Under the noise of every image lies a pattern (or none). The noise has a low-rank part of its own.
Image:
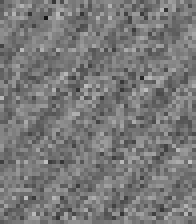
diagonal stripes
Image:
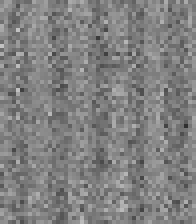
vertical stripes
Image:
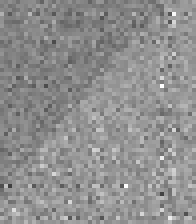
a sharp edge
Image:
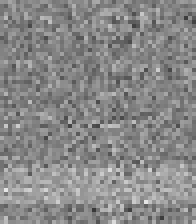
one horizontal stripe
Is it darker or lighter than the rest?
lighter
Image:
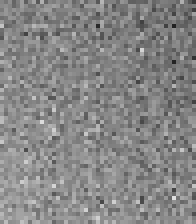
a smooth slope
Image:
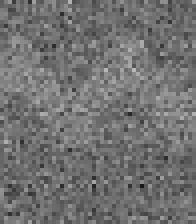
a wavy band
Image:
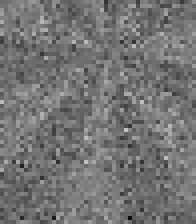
spokes from one point
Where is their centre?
top middle
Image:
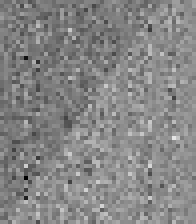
a sharp edge
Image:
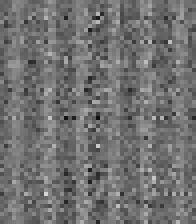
vertical stripes
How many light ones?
6
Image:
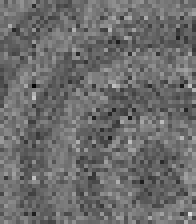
rings round one point
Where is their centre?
bottom right
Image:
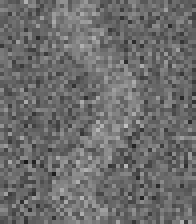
a wavy band
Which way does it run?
top to bottom
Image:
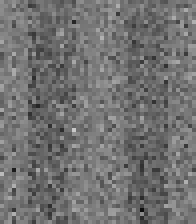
vertical stripes
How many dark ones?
2
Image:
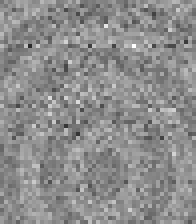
rings round one point
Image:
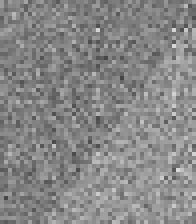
a sharp edge
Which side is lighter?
bottom right
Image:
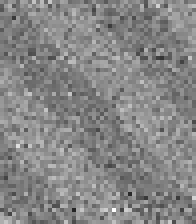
diagonal stripes
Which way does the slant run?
top left to bottom right
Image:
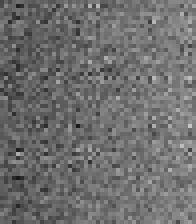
a smooth slope
